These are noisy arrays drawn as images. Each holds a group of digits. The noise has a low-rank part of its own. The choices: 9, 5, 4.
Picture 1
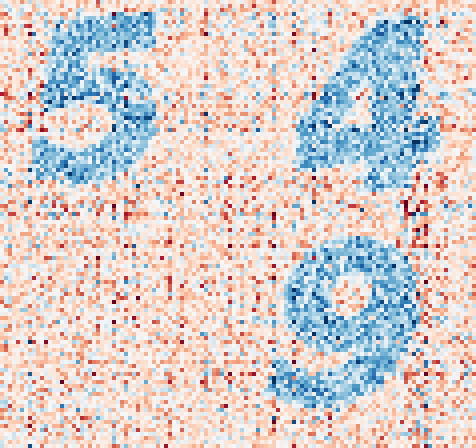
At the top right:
4
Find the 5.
top left
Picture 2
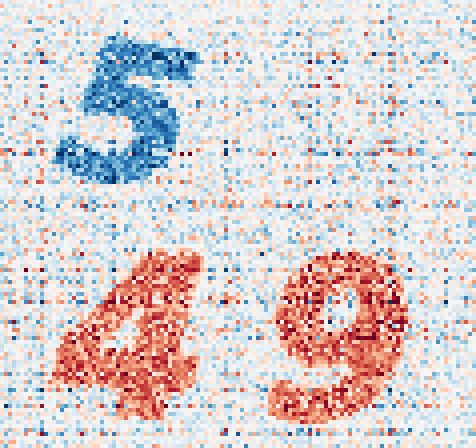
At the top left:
5
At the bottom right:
9
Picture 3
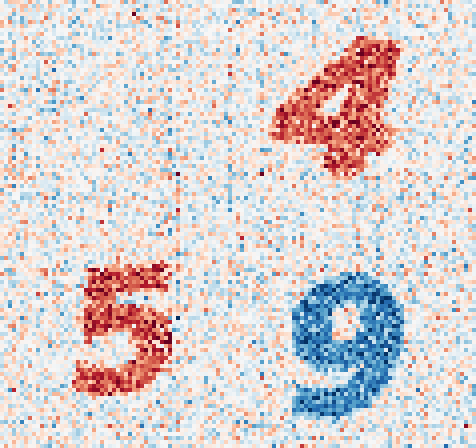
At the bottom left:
5
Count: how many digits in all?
3
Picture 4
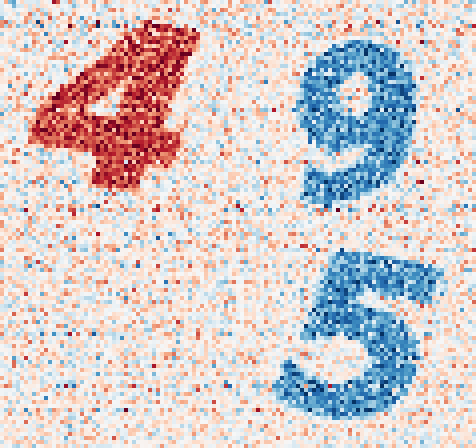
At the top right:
9
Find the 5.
bottom right
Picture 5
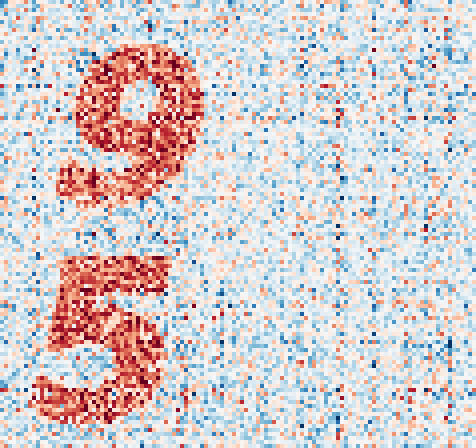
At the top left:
9
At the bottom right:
nothing
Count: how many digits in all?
2
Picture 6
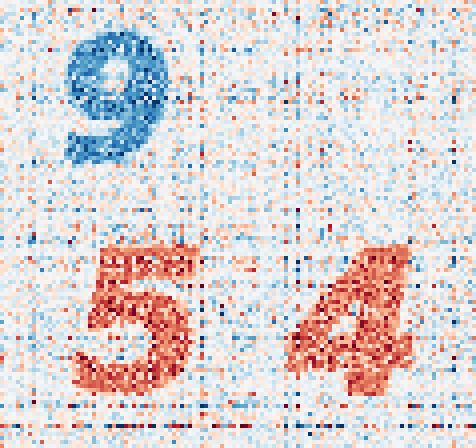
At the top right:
nothing
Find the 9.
top left
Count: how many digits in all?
3
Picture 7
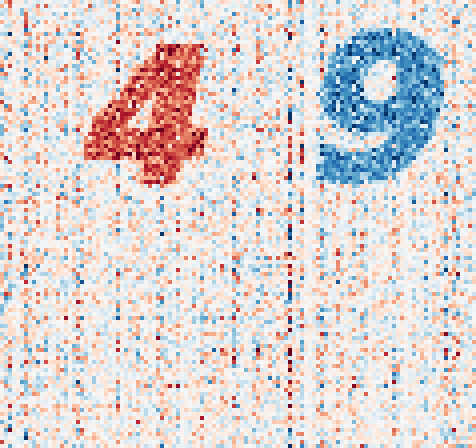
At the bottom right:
nothing
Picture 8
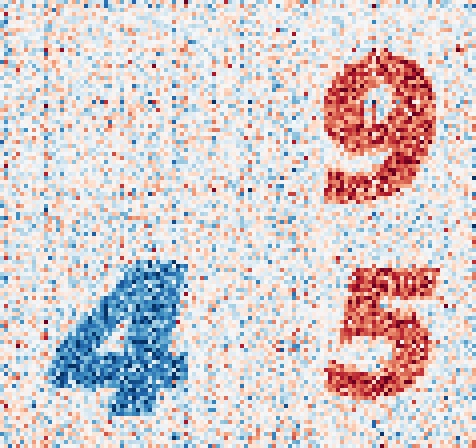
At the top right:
9
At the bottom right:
5
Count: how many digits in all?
3
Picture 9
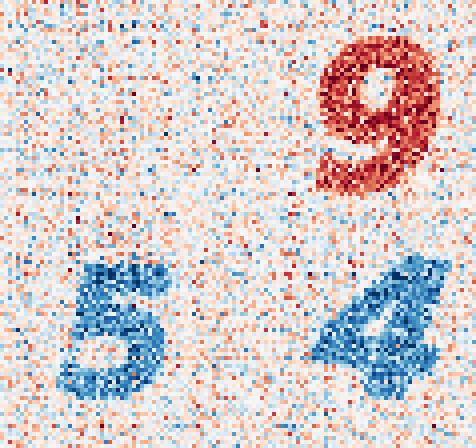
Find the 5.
bottom left
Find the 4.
bottom right
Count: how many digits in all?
3
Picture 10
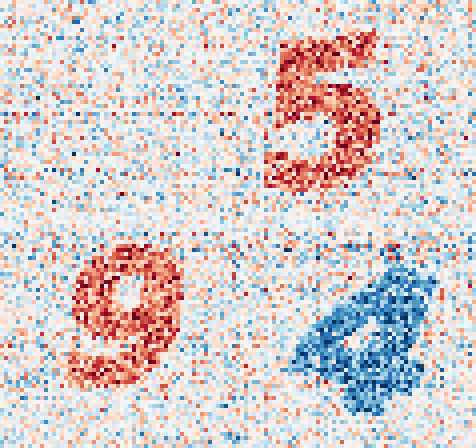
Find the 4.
bottom right
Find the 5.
top right
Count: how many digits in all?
3
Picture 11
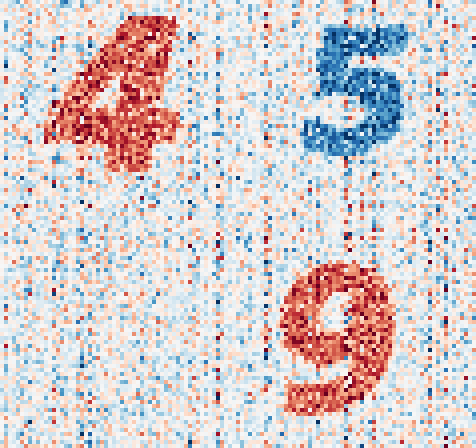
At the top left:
4
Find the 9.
bottom right
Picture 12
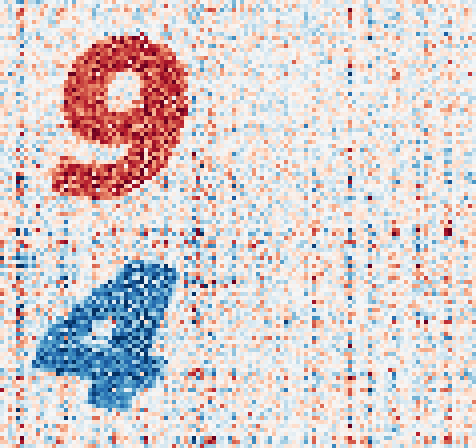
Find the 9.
top left
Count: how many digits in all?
2
